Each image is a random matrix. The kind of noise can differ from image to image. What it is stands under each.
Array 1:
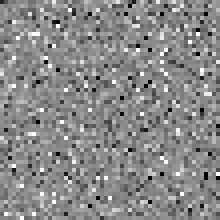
heavy tails
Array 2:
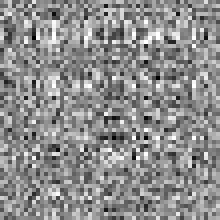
low rank plus noise
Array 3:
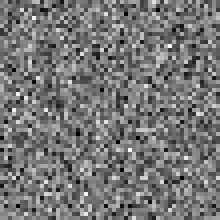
independent entries
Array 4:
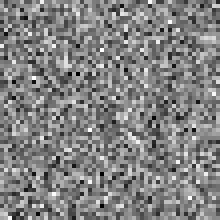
independent entries
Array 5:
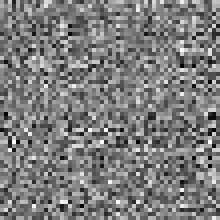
low rank plus noise
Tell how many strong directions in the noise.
five to eight
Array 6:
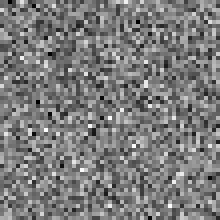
independent entries
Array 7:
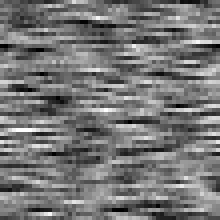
streaked along the rows
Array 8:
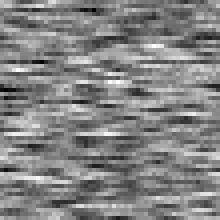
streaked along the rows
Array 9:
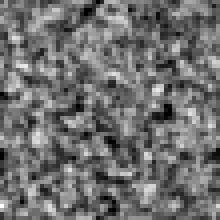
blotchy
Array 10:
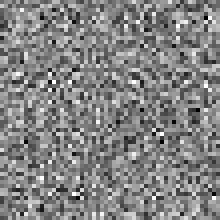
low rank plus noise
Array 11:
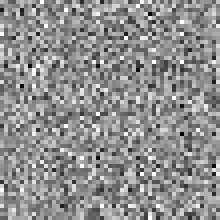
low rank plus noise
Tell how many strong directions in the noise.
five to eight
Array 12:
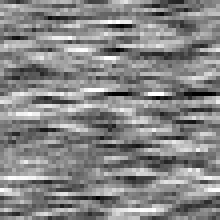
streaked along the rows
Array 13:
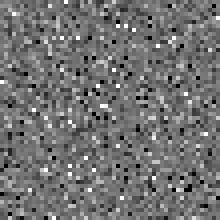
heavy tails
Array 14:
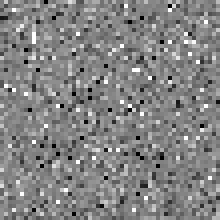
heavy tails
